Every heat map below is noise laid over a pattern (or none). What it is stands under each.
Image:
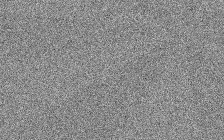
spokes from one point
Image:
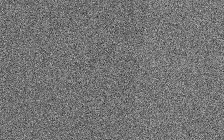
a sharp edge
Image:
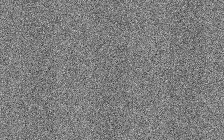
vertical stripes
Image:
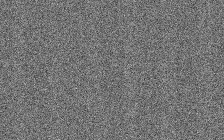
vertical stripes
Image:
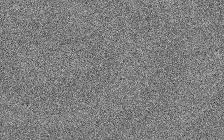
rings round one point
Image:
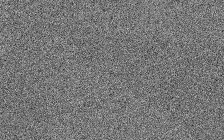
spokes from one point
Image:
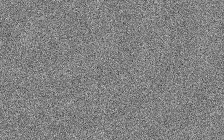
rings round one point
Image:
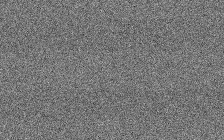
horizontal stripes
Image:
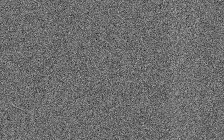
one vertical stripe
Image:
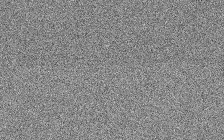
a sharp edge
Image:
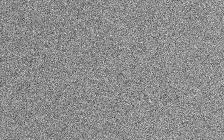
a smooth slope
